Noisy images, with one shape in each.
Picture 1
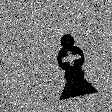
chess bishop
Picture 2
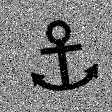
anchor
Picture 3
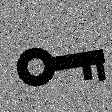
key
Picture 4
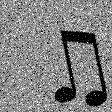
pair of musical notes
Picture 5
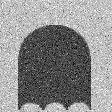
ghost
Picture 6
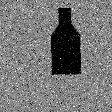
bottle
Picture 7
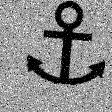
anchor
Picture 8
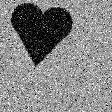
heart
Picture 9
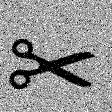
pair of scissors
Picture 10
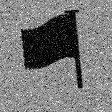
flag
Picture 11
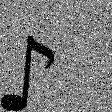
musical note
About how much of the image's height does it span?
two thirds
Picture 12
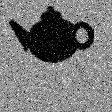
teapot
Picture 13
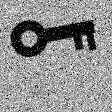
key
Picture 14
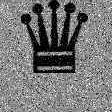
chess queen
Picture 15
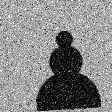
chess pawn
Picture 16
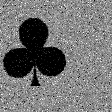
club
